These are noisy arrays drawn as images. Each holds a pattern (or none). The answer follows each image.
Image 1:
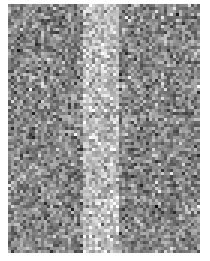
one vertical stripe
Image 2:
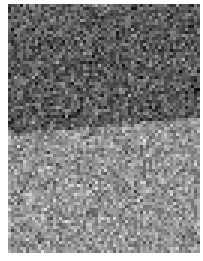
a sharp edge
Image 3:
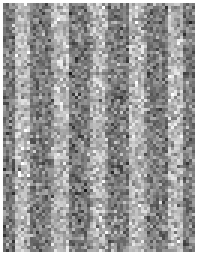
vertical stripes
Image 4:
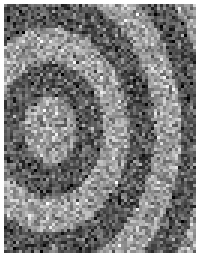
rings round one point
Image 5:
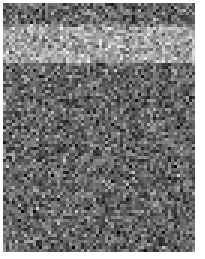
one horizontal stripe
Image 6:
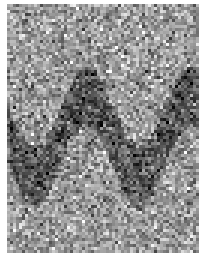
a wavy band
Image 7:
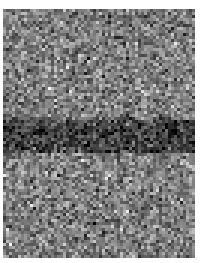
one horizontal stripe
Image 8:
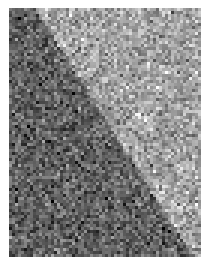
a sharp edge
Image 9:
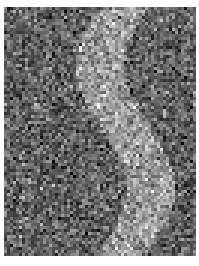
a wavy band
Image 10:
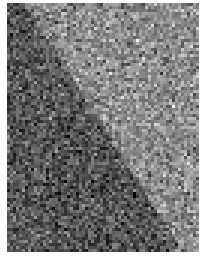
a sharp edge
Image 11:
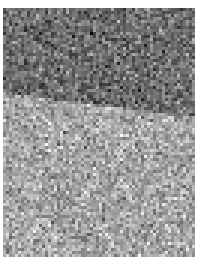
a sharp edge
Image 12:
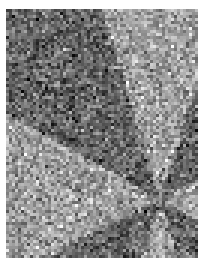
spokes from one point
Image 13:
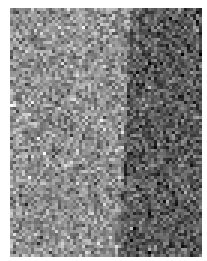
a sharp edge
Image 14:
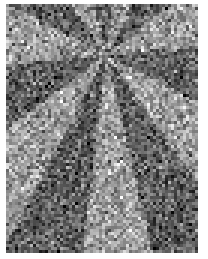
spokes from one point
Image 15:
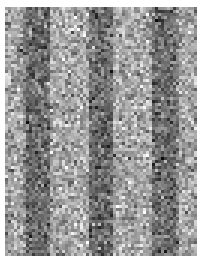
vertical stripes
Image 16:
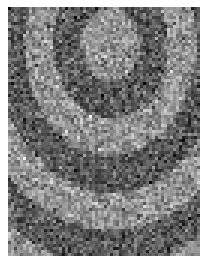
rings round one point
